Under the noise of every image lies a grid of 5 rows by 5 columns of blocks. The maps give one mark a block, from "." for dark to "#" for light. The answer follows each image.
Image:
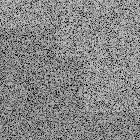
#####
..###
...##
...##
.....
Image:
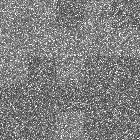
##.#.
#####
#.#..
.....
..#..
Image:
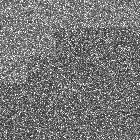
#####
##...
#....
.....
.....
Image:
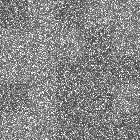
.#.##
###.#
##...
.#..#
##...
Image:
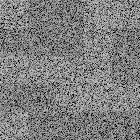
#..##
...#.
####.
..###
#....
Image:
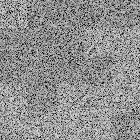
#....
...##
....#
#.###
####.
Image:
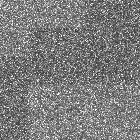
###..
#....
.....
.####
.####
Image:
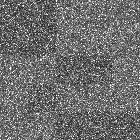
..###
..###
##..#
#.###
##...
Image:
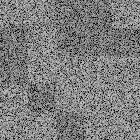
##..#
.#...
.####
#.###
##.##
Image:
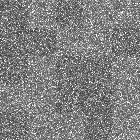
.#.##
..##.
.#..#
##..#
.##.#
